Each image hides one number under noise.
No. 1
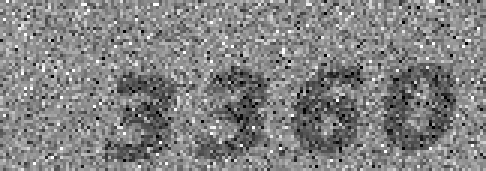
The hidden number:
3360
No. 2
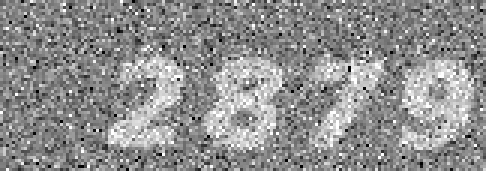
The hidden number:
2879
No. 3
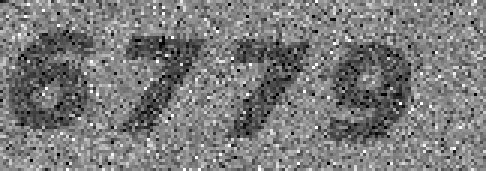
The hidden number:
6779
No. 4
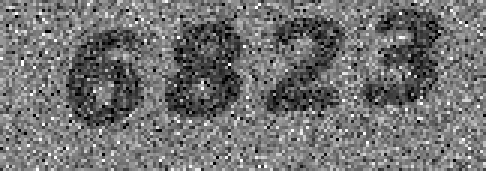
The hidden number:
6823
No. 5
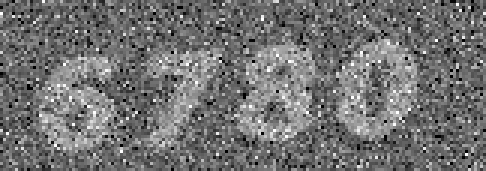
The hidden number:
6780
